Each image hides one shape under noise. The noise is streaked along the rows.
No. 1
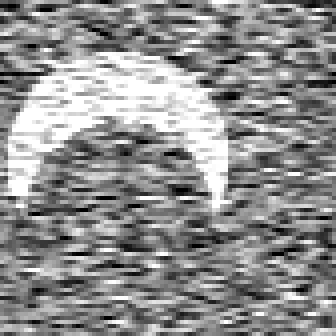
light crescent
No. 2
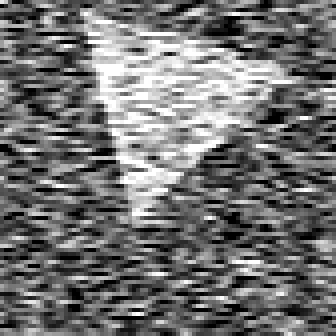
light triangle
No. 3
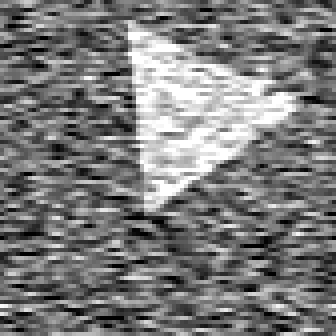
light triangle
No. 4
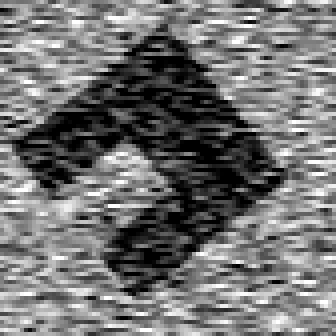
dark square with a notch
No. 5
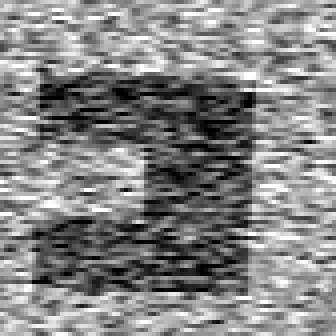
dark square with a notch
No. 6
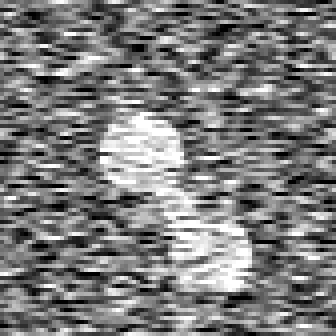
light dumbbell
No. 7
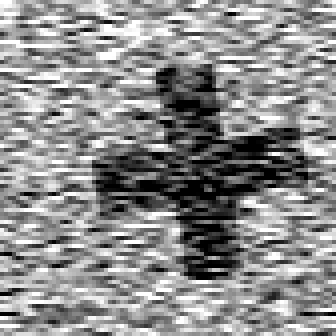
dark cross
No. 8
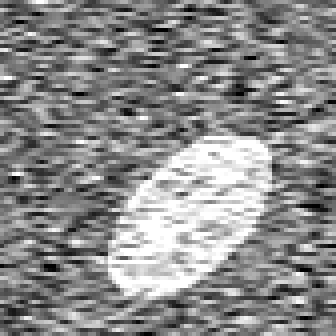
light ellipse
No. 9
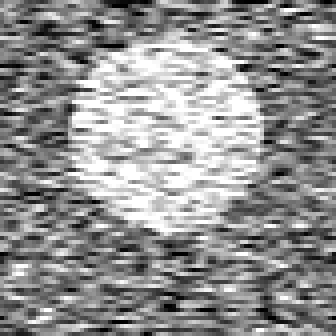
light disc
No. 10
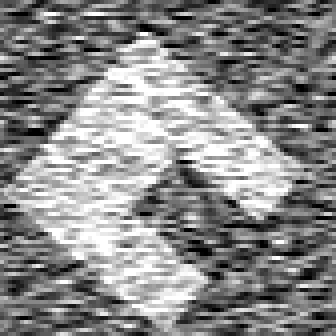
light square with a notch
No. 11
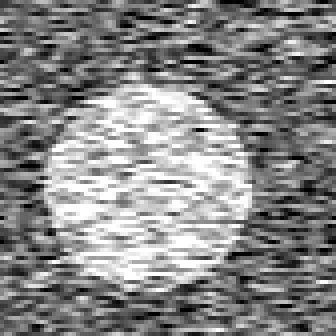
light disc
